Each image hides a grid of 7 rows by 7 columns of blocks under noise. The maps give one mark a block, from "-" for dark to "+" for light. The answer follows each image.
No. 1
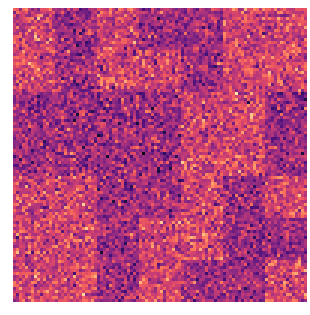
+ - + - - + +
+ - + + - + +
- - - - + + -
- - - - + + -
+ + - - + - +
+ + - + + - -
+ + - + - - +
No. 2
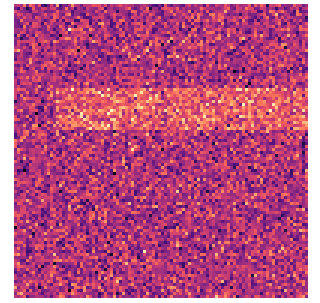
- - - - - - -
- - - - - - -
- + + + + + +
- - - - - - -
- - - - - - -
- - - - - - -
- - - - - - -
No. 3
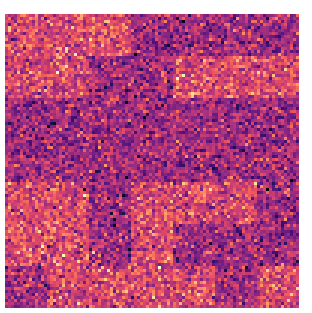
+ + + - - - -
+ + - - + + +
- - - - - - -
- - - - - - -
+ + - + + + -
+ + - + - - -
- + + + + - +
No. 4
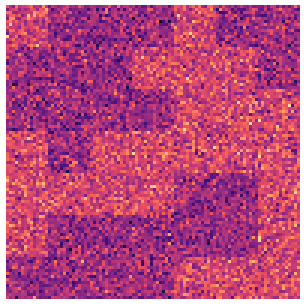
+ - - - + - -
- - - + + + -
- - - - + + +
+ - + + + + +
+ + + + - - +
+ - - - - - +
- - - - + + +
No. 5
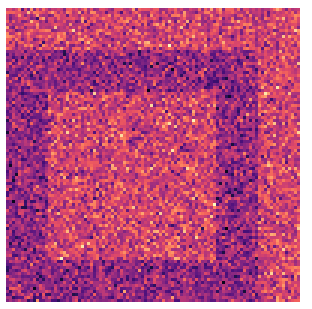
+ + + + + + +
- - - - - - +
- + + + + - +
- + + + + - +
- + + + + - +
- + + + + - +
- - - - - - +
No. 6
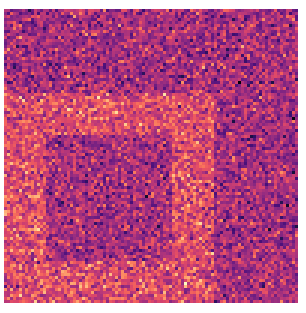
- - - - - - -
- - - - - - -
+ + + + + - -
+ - - - + - -
+ - - - + - -
+ - - - + - -
+ + + + + - -
